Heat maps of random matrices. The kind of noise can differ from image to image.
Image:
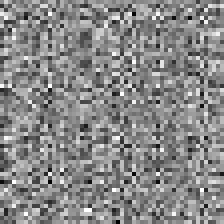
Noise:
low rank plus noise
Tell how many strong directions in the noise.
two
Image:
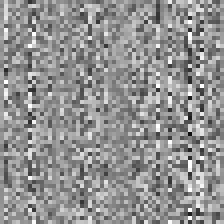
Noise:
columns of uneven size
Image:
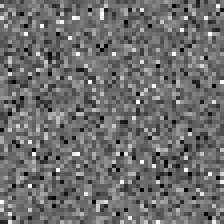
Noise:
heavy tails
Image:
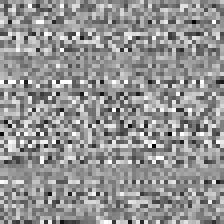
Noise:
rows of uneven size
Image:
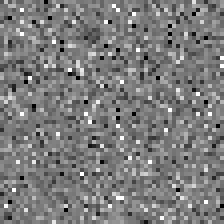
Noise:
heavy tails
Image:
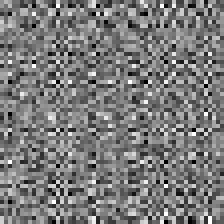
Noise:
low rank plus noise
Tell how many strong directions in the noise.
one
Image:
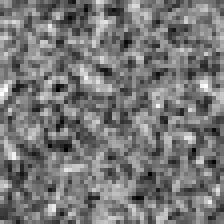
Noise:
blotchy
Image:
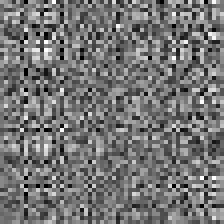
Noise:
low rank plus noise
